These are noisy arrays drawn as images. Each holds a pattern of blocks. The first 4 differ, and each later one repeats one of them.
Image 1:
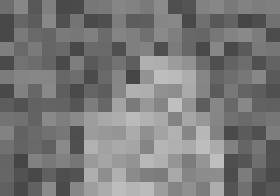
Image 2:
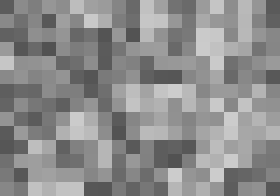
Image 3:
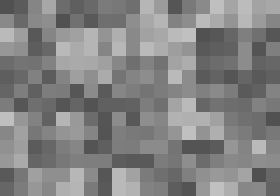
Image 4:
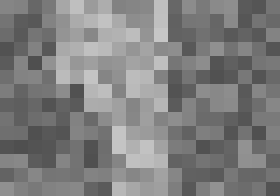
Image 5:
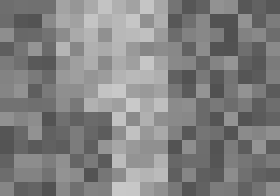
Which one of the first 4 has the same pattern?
4
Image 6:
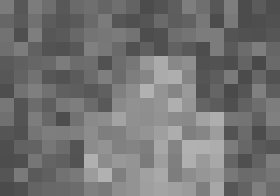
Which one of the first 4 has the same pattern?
1
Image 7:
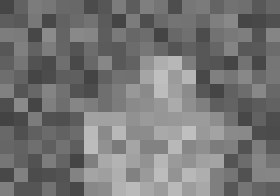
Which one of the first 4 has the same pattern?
1
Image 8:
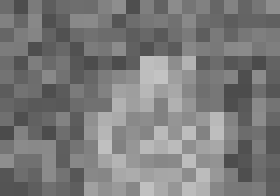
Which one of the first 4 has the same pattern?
1
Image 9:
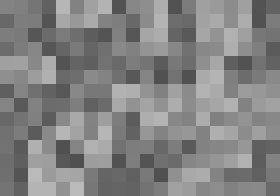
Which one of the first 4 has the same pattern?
2
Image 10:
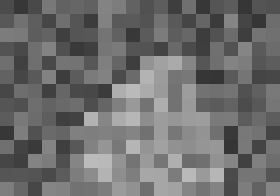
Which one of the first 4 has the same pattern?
1
